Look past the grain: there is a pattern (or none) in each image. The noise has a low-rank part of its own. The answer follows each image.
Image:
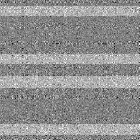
bands of rows
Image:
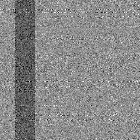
one band of columns
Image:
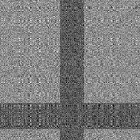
bands of rows crossing bands of columns
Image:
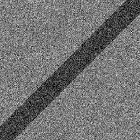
a diagonal band
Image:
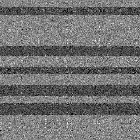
bands of rows
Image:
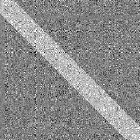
a diagonal band
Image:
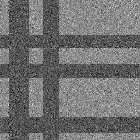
bands of rows crossing bands of columns
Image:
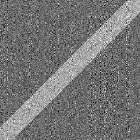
a diagonal band
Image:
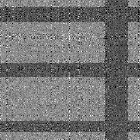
bands of rows crossing bands of columns
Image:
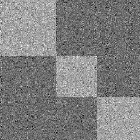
blocks along the diagonal
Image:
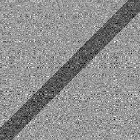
a diagonal band
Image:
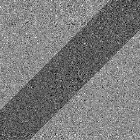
a diagonal band
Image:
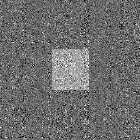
one block
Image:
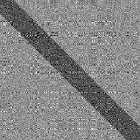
a diagonal band
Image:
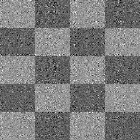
a checkerboard
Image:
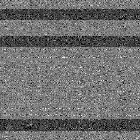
bands of rows
